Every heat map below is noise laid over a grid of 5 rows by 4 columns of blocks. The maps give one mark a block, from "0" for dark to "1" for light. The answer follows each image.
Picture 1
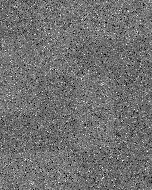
0 1 1 1
1 1 0 0
1 0 1 0
0 0 1 0
1 1 0 0
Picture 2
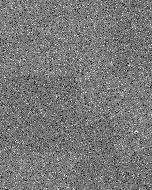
1 1 1 0
1 1 1 0
0 0 1 1
0 0 0 1
1 1 0 0
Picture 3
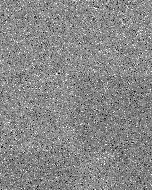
1 1 1 1
1 1 1 1
1 1 0 0
1 1 0 0
0 0 1 0
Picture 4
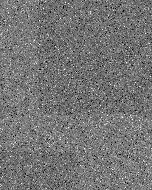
1 0 0 0
1 0 0 0
1 0 0 0
1 1 1 1
0 0 1 1
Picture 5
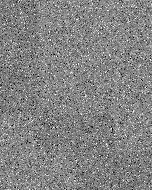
0 1 1 1
0 1 1 1
0 1 1 1
1 0 0 1
1 1 0 0
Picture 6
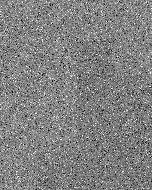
1 1 1 1
1 1 0 1
1 1 0 0
1 1 0 0
1 0 0 0
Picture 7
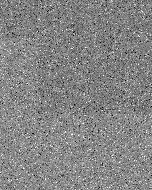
0 0 0 0
1 0 0 0
1 0 0 0
1 1 1 1
1 1 1 1
